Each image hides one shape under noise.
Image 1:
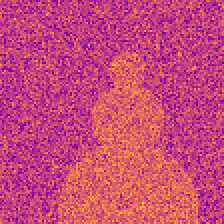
chess pawn
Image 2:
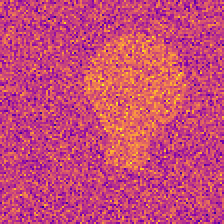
light bulb
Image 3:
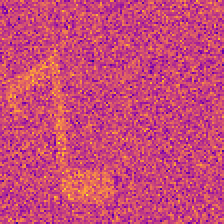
musical note
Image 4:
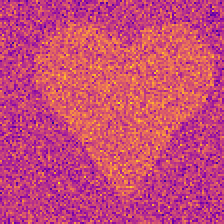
heart
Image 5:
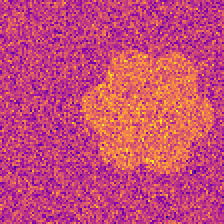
flower
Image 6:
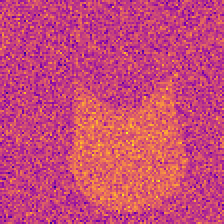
cat's head
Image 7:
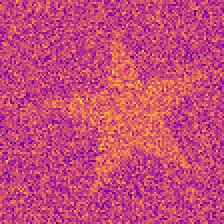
star
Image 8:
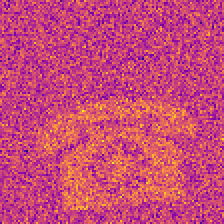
telephone
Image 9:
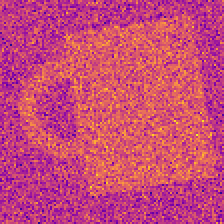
cup
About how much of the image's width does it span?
nearly all
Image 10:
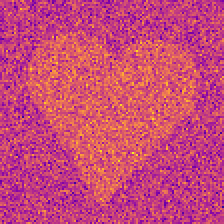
heart
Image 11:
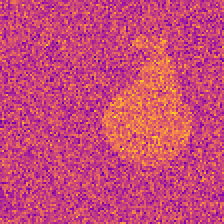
pear
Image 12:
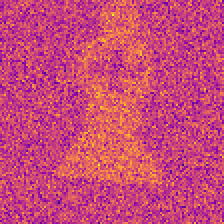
chess bishop
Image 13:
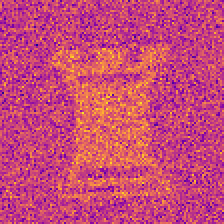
chess rook
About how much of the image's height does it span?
two thirds
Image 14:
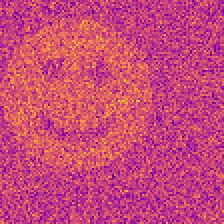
smiling face
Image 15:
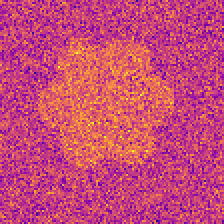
flower
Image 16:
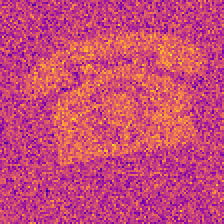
telephone
